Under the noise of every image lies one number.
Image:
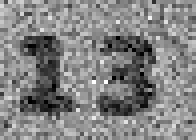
13
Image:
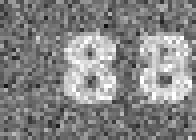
88
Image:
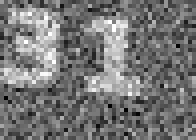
31
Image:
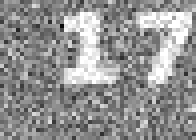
17
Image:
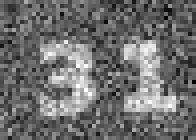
31
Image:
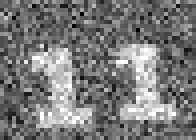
11
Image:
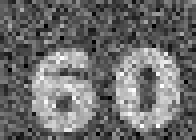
60
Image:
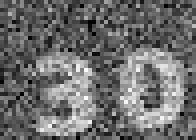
30
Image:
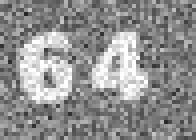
64
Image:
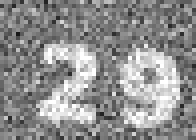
29
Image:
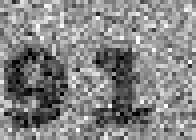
91
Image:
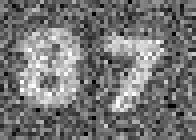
87
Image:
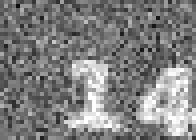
14
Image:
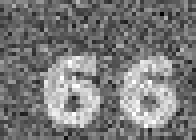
66
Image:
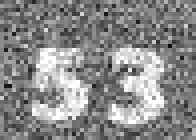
53
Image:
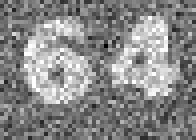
64
